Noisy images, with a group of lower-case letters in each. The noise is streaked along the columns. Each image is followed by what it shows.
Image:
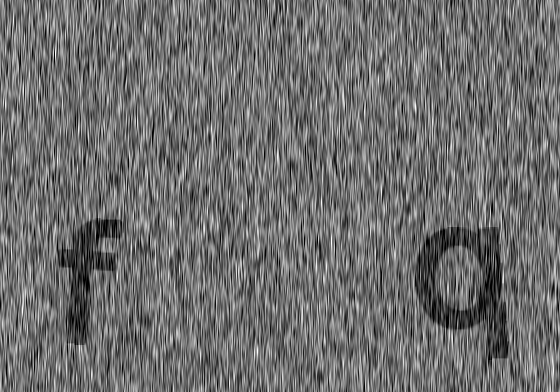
bottom left: f; bottom right: q
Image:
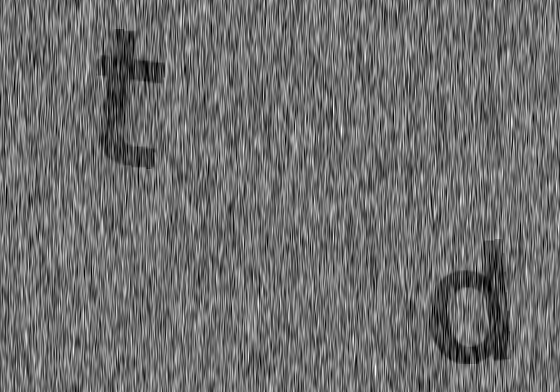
top left: t; bottom right: d
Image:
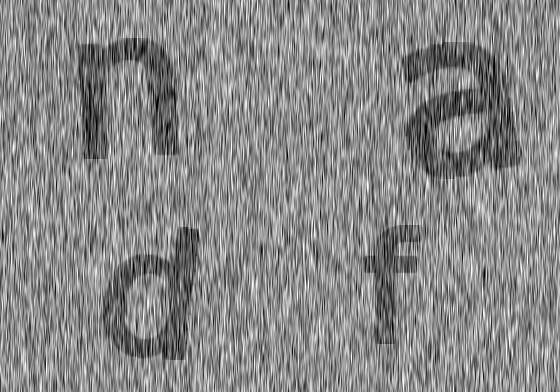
top left: n; top right: a; bottom left: d; bottom right: f
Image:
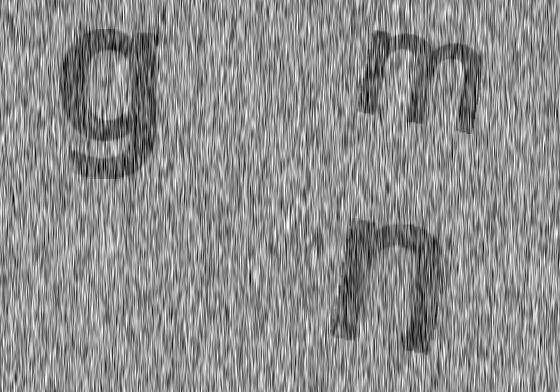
top left: g; top right: m; bottom right: n
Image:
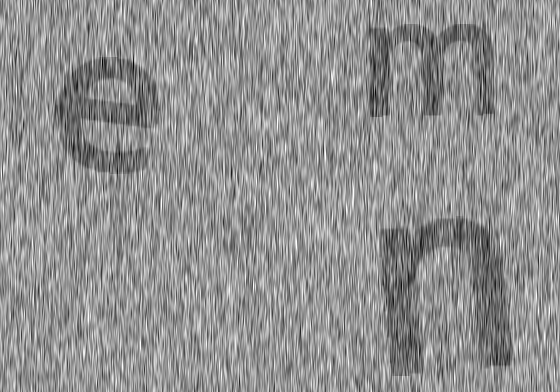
top left: e; top right: m; bottom right: n
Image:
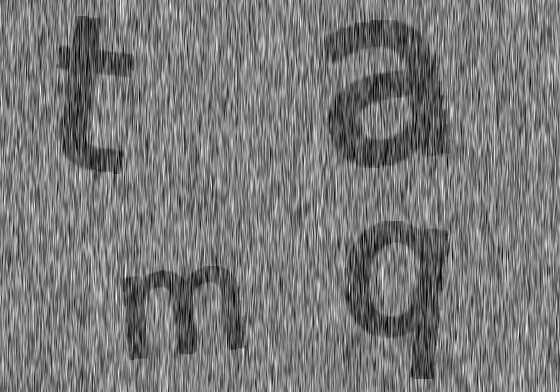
top left: t; top right: a; bottom left: m; bottom right: q
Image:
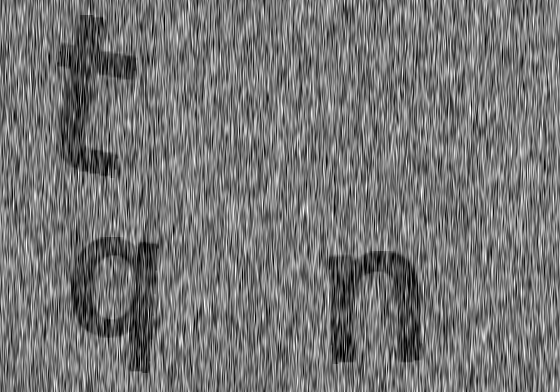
top left: t; bottom left: q; bottom right: n
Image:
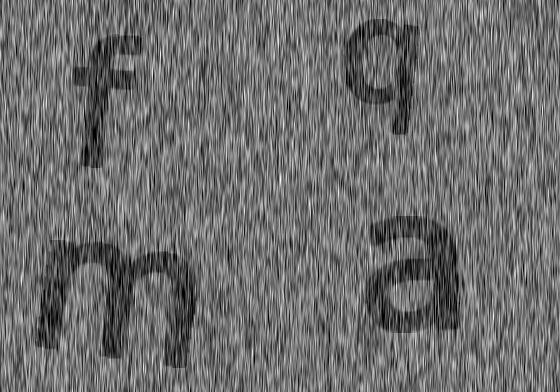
top left: f; top right: q; bottom left: m; bottom right: a
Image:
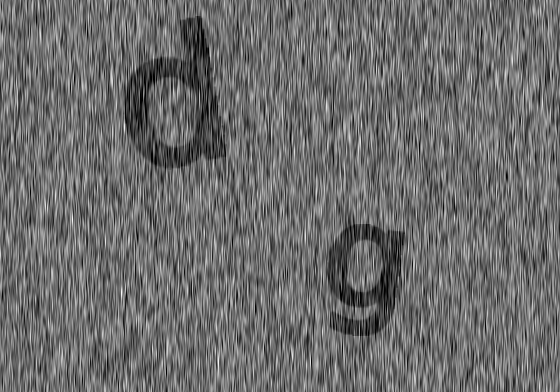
top left: d; bottom right: g
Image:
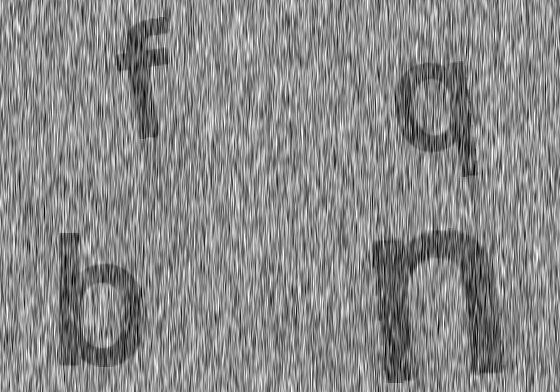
top left: f; top right: q; bottom left: b; bottom right: n
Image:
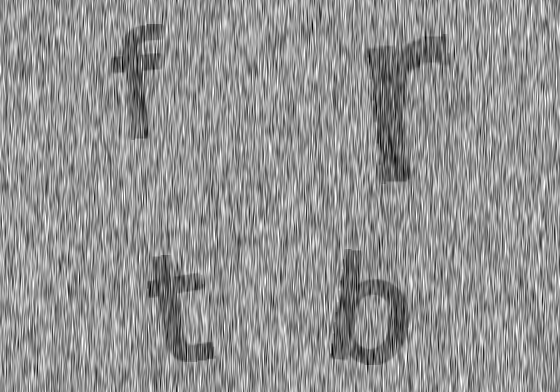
top left: f; top right: r; bottom left: t; bottom right: b
